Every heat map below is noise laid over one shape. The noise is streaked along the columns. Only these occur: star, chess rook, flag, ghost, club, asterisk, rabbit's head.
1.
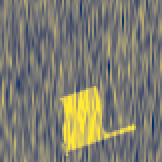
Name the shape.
flag
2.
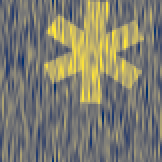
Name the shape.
asterisk
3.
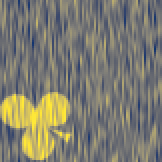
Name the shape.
club
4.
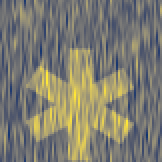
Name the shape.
asterisk
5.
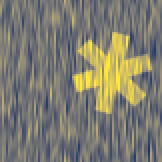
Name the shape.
asterisk
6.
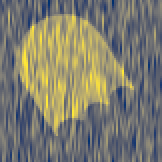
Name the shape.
ghost
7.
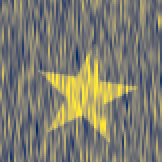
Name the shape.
star
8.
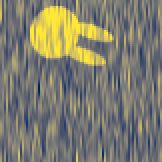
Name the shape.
rabbit's head
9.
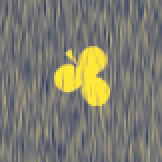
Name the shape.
club
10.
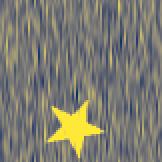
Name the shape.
star
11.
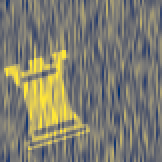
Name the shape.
chess rook
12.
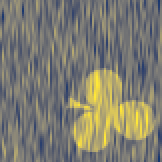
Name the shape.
club
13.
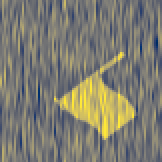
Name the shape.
flag
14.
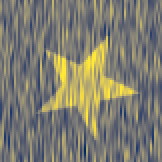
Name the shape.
star
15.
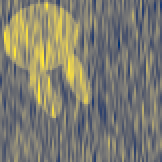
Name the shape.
rabbit's head
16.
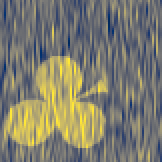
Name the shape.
club
